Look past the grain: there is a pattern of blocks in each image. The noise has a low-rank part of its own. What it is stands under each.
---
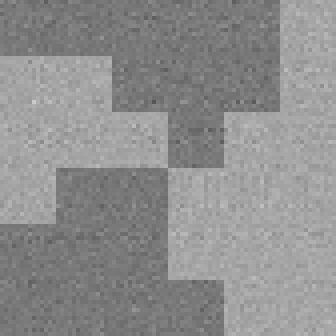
no symmetry
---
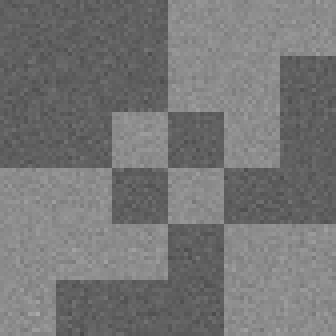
mirrored about the diagonal from the top left
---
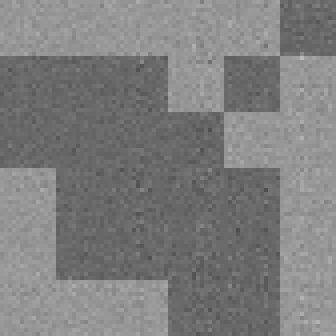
mirrored about the diagonal from the bottom left
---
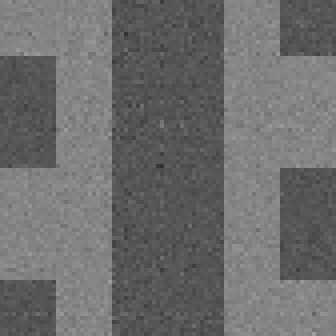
the same after a half turn
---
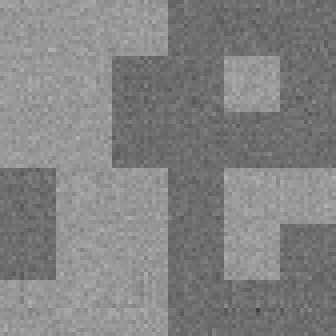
no symmetry
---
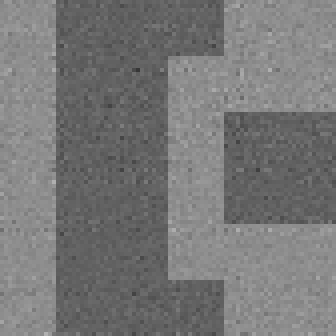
top and bottom mirror each other
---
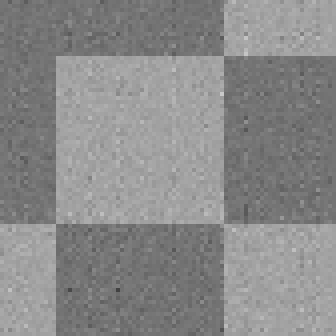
mirrored about the diagonal from the top left
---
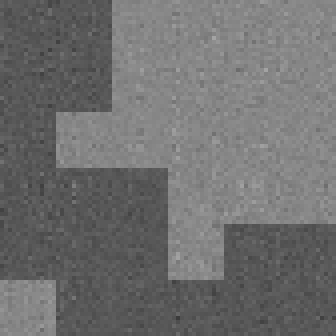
mirrored about the diagonal from the bottom left
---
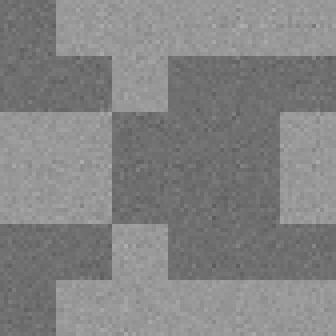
top and bottom mirror each other
